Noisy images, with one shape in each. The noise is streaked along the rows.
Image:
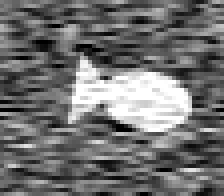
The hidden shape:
fish
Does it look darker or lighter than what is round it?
lighter
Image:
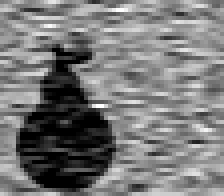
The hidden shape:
pear
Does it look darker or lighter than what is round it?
darker
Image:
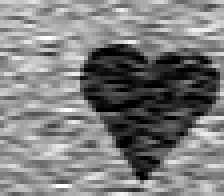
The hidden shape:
heart
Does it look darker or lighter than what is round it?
darker
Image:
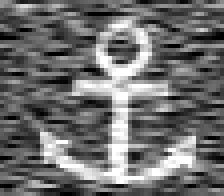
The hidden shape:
anchor
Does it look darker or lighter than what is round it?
lighter
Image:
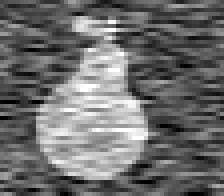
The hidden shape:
pear
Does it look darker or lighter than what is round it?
lighter
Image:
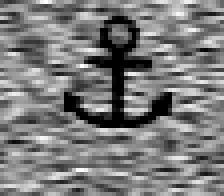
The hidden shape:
anchor
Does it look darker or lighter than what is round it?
darker
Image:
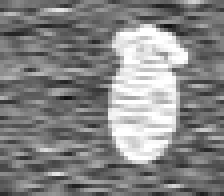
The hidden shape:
footprint
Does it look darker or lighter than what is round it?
lighter
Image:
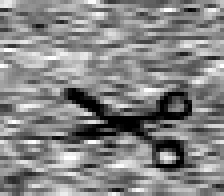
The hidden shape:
pair of scissors
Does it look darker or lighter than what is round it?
darker
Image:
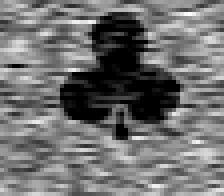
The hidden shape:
club
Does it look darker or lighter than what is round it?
darker
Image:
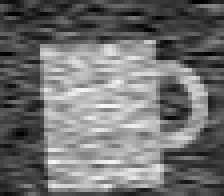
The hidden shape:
cup
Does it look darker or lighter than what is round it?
lighter
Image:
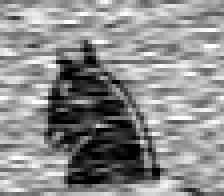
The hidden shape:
chess knight
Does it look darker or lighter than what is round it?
darker
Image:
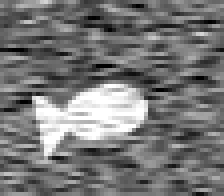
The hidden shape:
fish
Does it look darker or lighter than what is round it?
lighter
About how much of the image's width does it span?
half
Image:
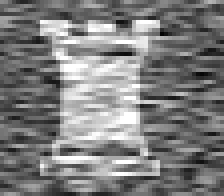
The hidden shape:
chess rook
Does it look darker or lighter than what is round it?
lighter
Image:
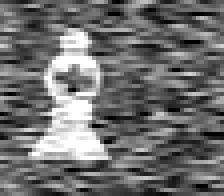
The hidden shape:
chess bishop
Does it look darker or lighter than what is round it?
lighter
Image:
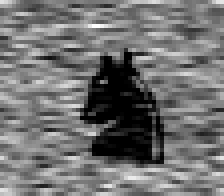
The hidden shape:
chess knight
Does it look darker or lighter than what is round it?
darker
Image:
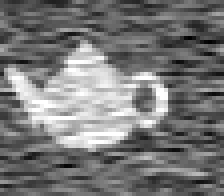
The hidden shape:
teapot
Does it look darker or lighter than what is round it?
lighter
